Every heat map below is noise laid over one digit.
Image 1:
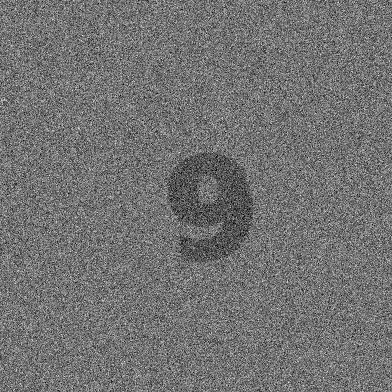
9
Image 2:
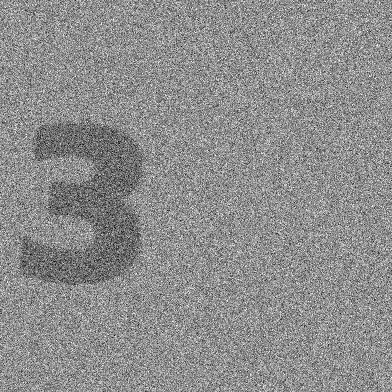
3
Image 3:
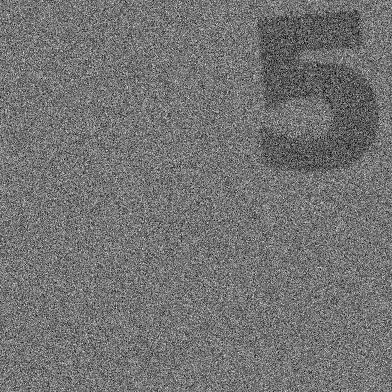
5
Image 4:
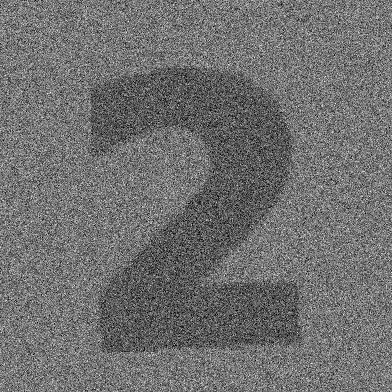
2
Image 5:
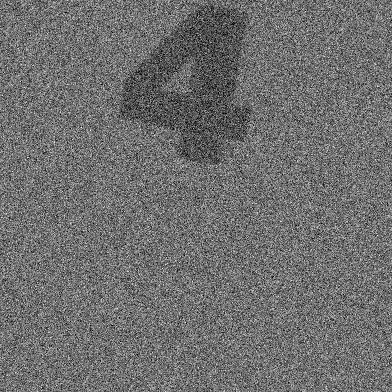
4
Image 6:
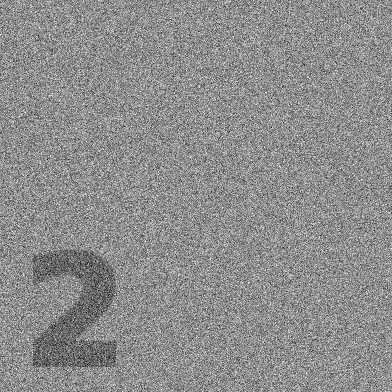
2
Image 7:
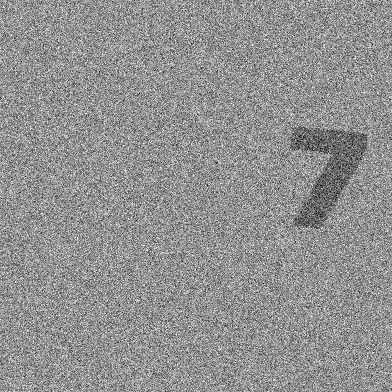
7
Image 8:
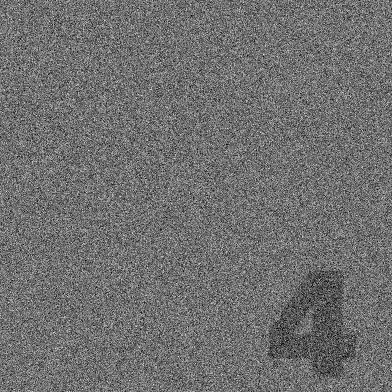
4
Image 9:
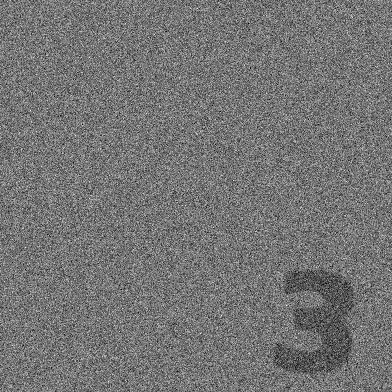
3
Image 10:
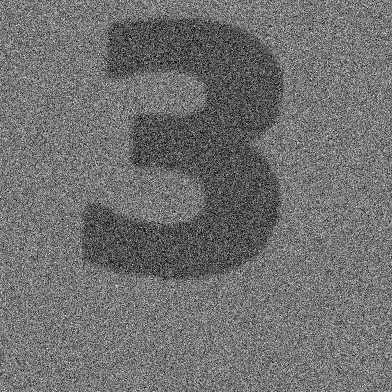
3
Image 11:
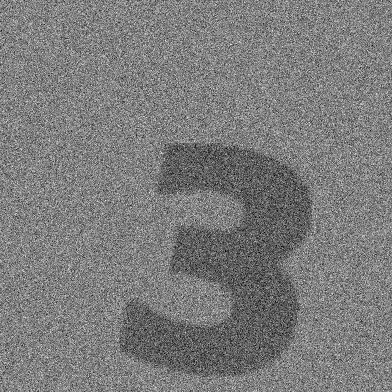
3
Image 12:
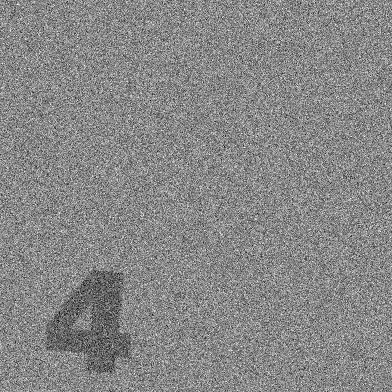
4
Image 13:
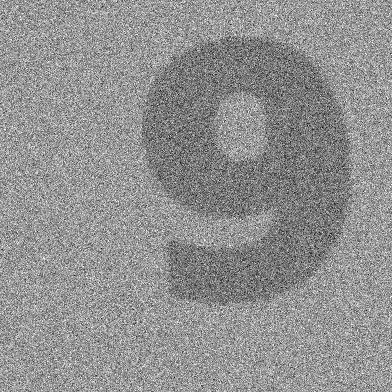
9
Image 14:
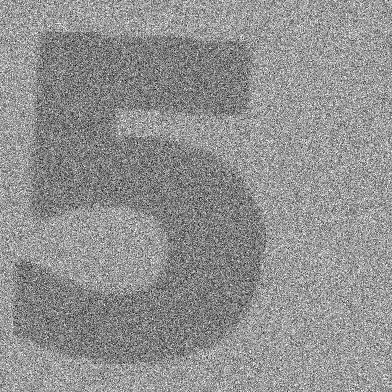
5
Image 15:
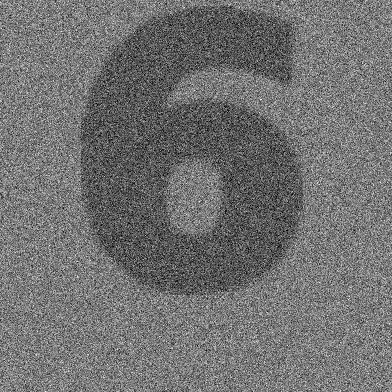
6
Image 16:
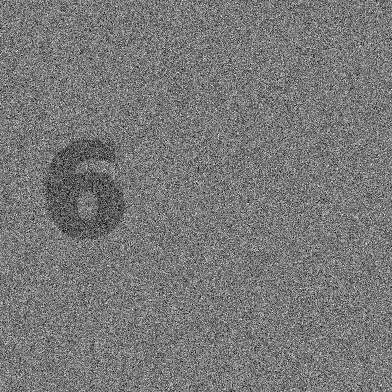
6
